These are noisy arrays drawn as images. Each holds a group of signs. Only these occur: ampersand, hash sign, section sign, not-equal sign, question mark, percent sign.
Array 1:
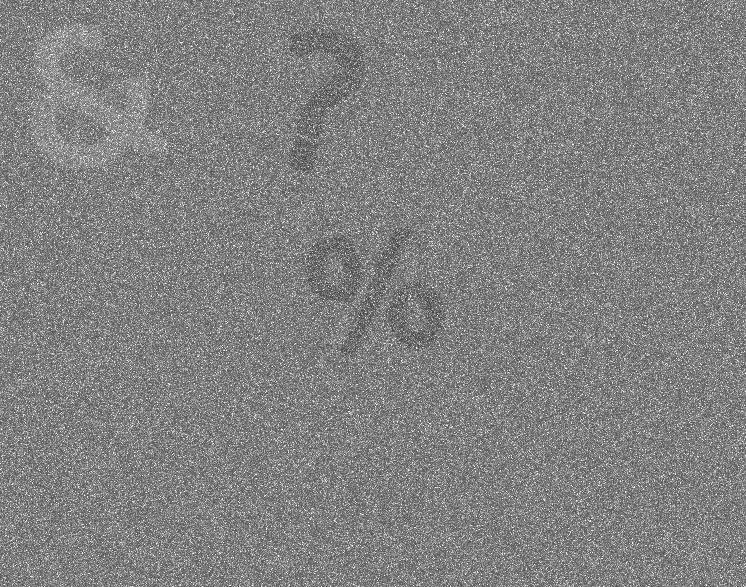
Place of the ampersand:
top left
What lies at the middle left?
nothing
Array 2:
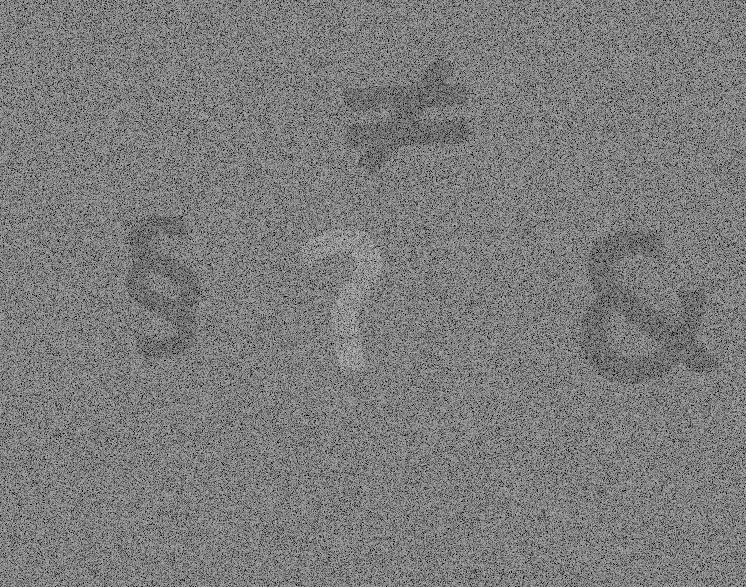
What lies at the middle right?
ampersand
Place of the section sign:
middle left
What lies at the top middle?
not-equal sign
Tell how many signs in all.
4
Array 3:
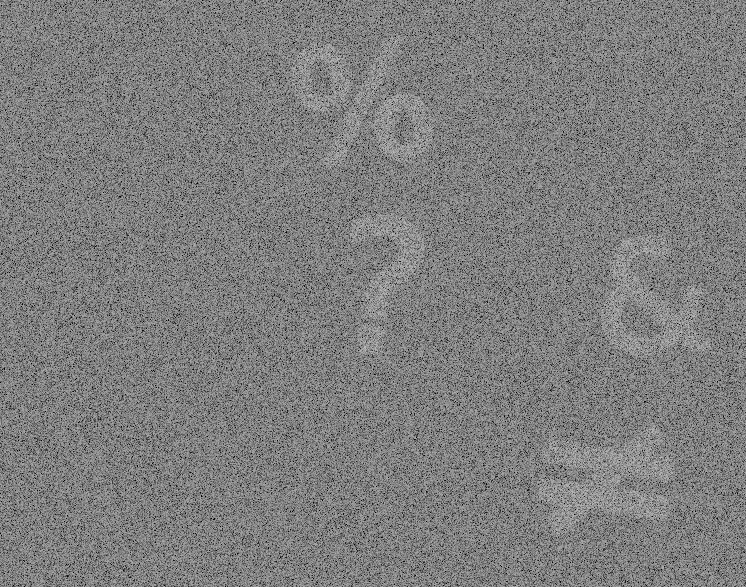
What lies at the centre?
question mark
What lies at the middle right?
ampersand
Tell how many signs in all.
4
